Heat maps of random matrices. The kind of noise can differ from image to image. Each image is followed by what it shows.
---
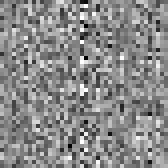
columns of uneven size
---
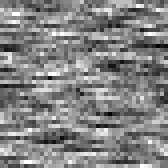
streaked along the rows
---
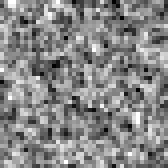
blotchy
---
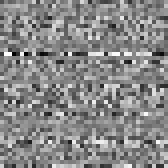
rows of uneven size
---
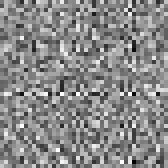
low rank plus noise
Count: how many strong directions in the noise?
one
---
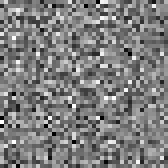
low rank plus noise
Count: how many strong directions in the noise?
five to eight
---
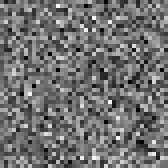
independent entries
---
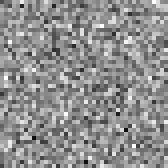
independent entries
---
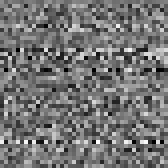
rows of uneven size
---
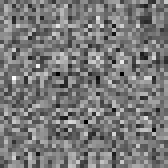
low rank plus noise
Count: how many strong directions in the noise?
two
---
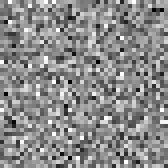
independent entries
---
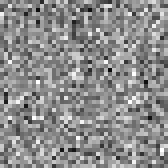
low rank plus noise
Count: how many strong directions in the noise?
five to eight
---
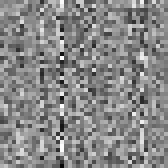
columns of uneven size
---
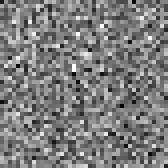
independent entries
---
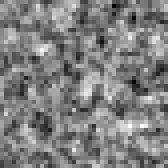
blotchy
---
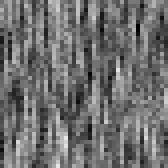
streaked along the columns
